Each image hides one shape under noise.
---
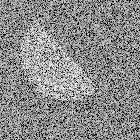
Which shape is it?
half disc
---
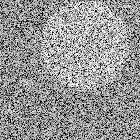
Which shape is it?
disc
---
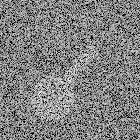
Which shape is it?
lollipop
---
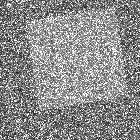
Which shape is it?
square
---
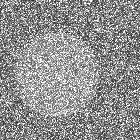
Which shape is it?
disc
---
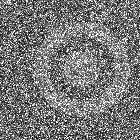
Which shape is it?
bullseye
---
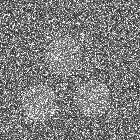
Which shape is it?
three dots
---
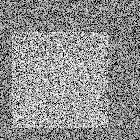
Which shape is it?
square
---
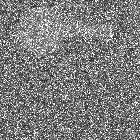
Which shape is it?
lollipop
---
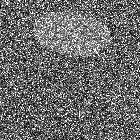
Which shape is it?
ellipse
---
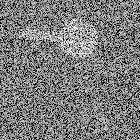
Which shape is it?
lollipop
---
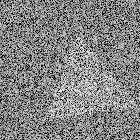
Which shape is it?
triangle
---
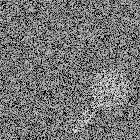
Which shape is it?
lollipop
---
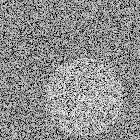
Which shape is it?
disc
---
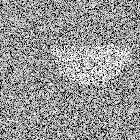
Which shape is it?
half disc
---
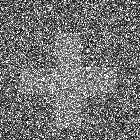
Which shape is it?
cross
